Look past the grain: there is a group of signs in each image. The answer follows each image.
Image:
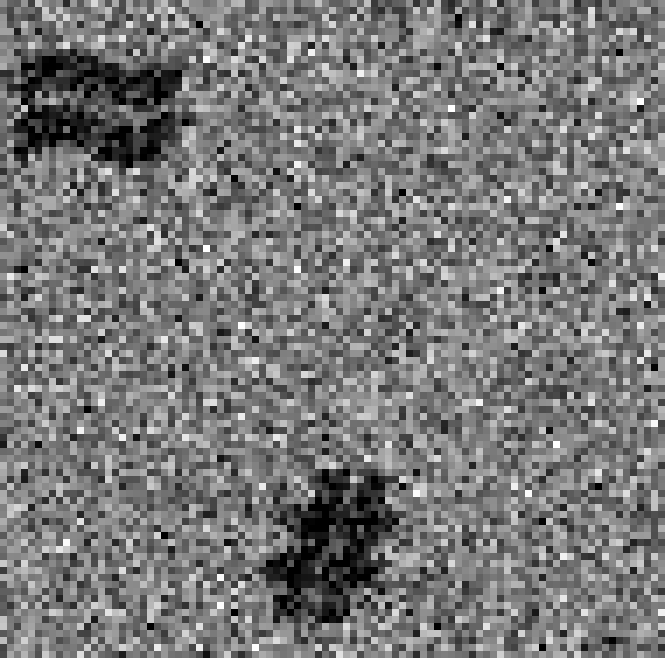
top left: approximately sign; bottom middle: hash sign
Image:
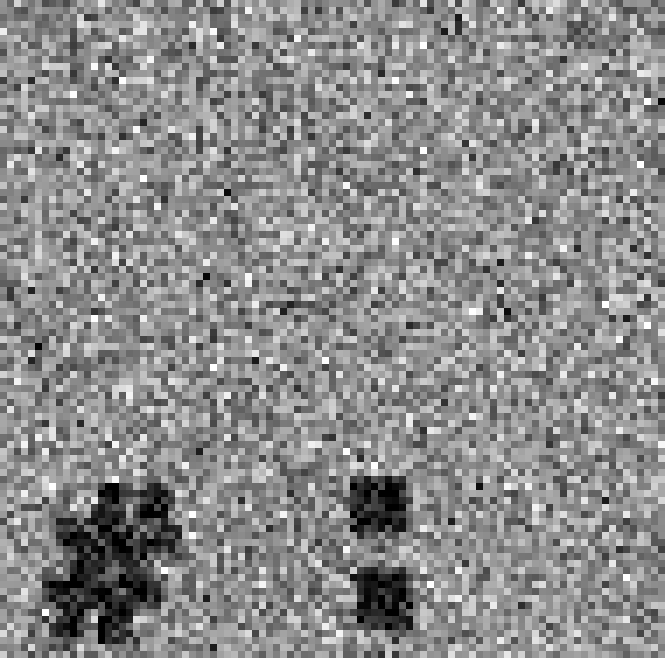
bottom left: hash sign; bottom middle: colon
